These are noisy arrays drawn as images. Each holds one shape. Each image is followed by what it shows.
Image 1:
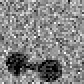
dumbbell
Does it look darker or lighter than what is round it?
darker
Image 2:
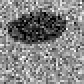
ellipse
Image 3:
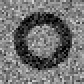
ring
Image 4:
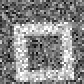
square frame
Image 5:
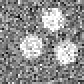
three dots
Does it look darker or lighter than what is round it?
lighter
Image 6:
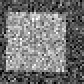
square
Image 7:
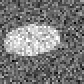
ellipse
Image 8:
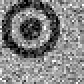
bullseye
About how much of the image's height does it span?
two thirds
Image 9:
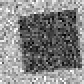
square
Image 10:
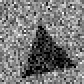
triangle
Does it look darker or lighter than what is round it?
darker
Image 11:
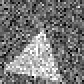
triangle
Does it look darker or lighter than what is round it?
lighter
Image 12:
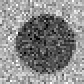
disc
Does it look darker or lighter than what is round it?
darker
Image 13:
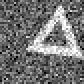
triangle frame
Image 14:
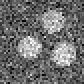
three dots
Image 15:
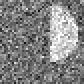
half disc
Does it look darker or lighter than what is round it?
lighter
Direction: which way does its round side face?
right
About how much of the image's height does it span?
two thirds
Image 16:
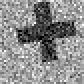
cross
